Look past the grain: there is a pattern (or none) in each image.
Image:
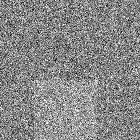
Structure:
one block
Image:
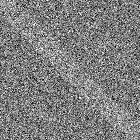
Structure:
a diagonal band
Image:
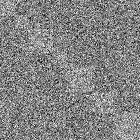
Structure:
blocks along the diagonal
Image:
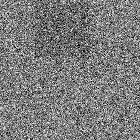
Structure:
one block
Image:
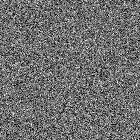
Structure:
only noise
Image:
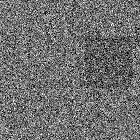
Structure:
one block
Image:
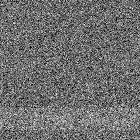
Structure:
one band of rows
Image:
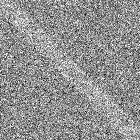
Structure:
a diagonal band
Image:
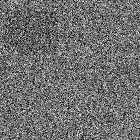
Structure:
one block
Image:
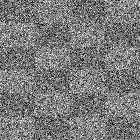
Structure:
a checkerboard
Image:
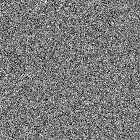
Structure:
only noise
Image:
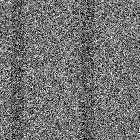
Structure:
bands of columns
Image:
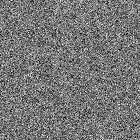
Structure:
only noise
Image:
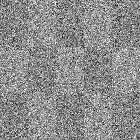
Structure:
a checkerboard
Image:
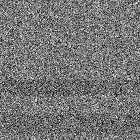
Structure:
bands of rows
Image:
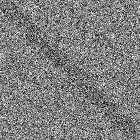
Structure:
a diagonal band
